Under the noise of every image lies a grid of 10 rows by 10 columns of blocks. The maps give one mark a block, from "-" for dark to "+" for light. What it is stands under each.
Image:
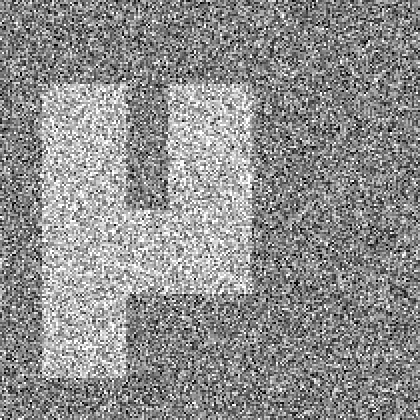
- - - - - - - - - -
- - - - - - - - - -
- + + - + + - - - -
- + + - + + - - - -
- + + - + + - - - -
- + + + + + - - - -
- + + + + + - - - -
- + + - - - - - - -
- + + - - - - - - -
- - - - - - - - - -
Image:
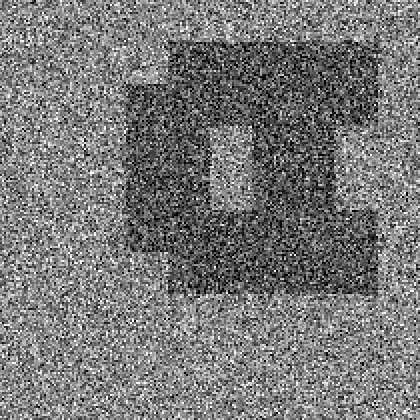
+ + + + + + + + + +
+ + + + - - - - - +
+ + + - - - - - - +
+ + + - - + - - + +
+ + + - - + - - + +
+ + + - - - - - - +
+ + + + - - - - - +
+ + + + + + + + + +
+ + + + + + + + + +
+ + + + + + + + + +
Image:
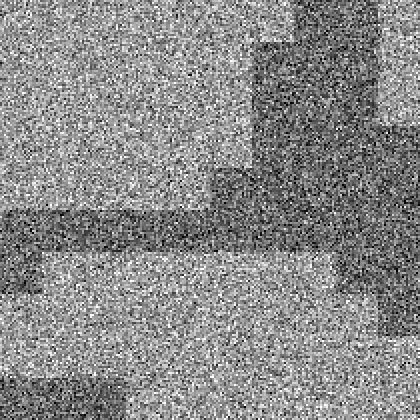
+ + + + + + + - - +
+ + + + + + - - - +
+ + + + + + - - - +
+ + + + + + - - - -
+ + + + + - - - - -
- - - - - - - - - -
- + + + + + + + - -
+ + + + + + + + + -
+ + + + + + + + + +
- - - + + + + + + +
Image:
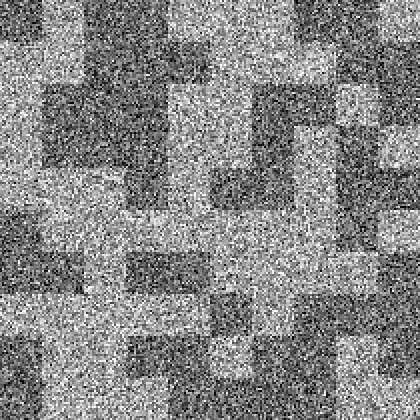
- + - - + + + - - +
+ + - - - + + + - -
+ - - - + + - - + -
+ - - - + + - + - +
+ + + - + - - + - -
- + + + + + + + - +
- - + - - + + + + -
+ + + + + - + - - -
- + + - - + - - + -
- + + + - - - - + +
